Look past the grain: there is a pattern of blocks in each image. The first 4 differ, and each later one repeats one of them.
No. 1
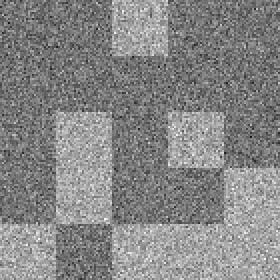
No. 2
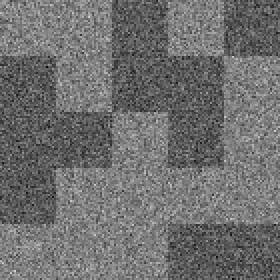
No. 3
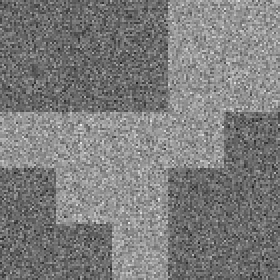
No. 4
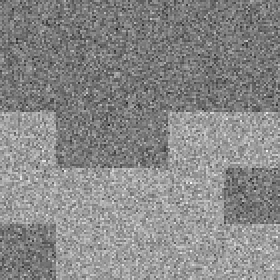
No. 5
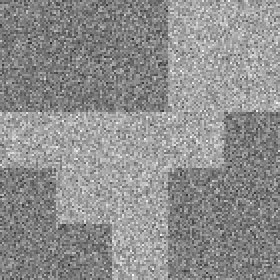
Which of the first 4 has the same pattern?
3
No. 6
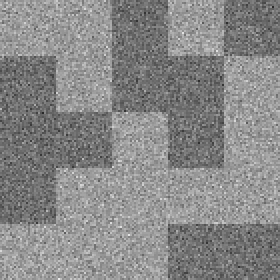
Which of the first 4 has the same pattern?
2
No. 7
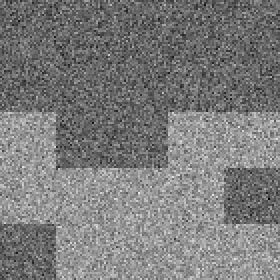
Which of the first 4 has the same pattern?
4
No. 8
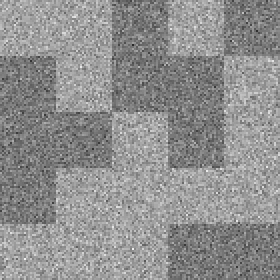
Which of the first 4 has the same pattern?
2
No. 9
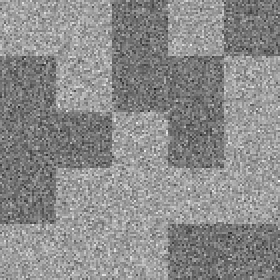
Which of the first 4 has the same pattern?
2
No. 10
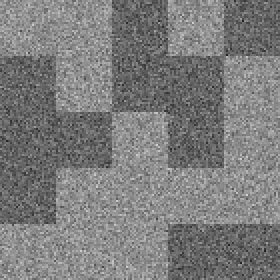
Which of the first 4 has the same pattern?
2
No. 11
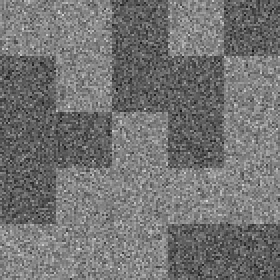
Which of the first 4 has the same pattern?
2
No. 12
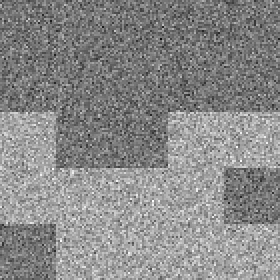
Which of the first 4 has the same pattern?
4
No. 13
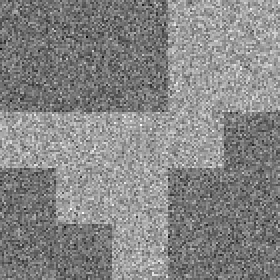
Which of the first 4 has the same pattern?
3
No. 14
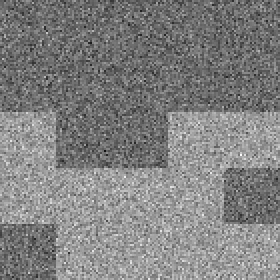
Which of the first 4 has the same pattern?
4
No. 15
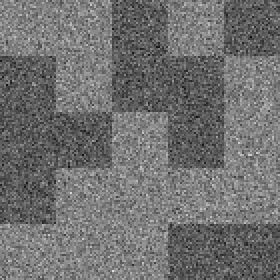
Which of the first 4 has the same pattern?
2
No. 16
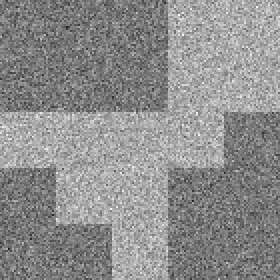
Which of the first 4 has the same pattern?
3
